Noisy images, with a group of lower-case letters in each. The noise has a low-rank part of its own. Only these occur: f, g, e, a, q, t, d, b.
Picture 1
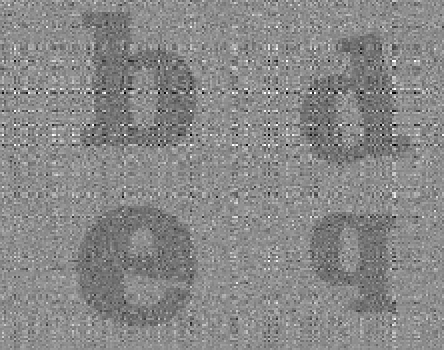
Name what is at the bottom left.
e
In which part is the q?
bottom right
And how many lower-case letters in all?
4
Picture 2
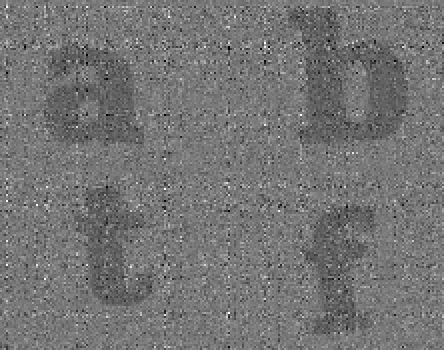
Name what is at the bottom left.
t
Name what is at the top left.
a
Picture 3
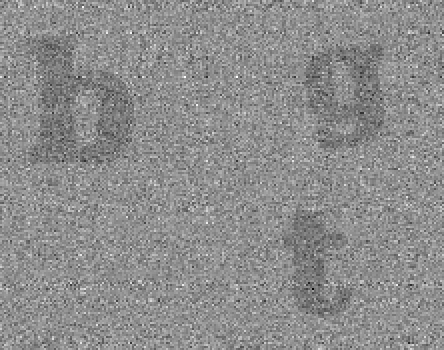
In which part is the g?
top right
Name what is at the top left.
b
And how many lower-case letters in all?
3
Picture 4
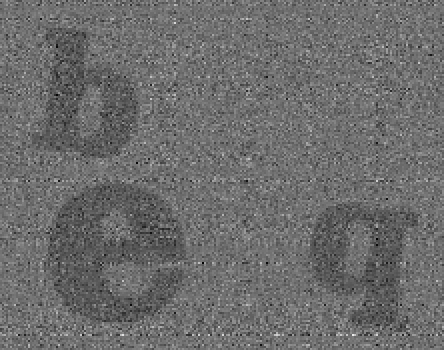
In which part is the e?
bottom left
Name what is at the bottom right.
q
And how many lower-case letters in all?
3
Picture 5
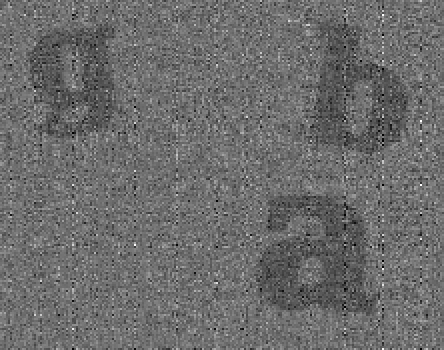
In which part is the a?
bottom right
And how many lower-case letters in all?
3
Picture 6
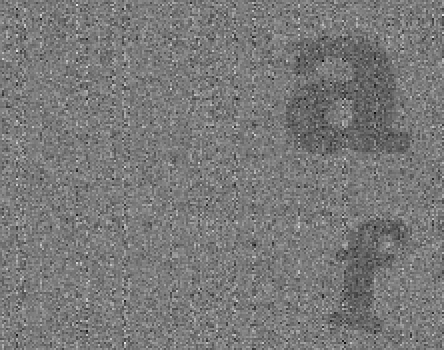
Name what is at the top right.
a
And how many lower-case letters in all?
2
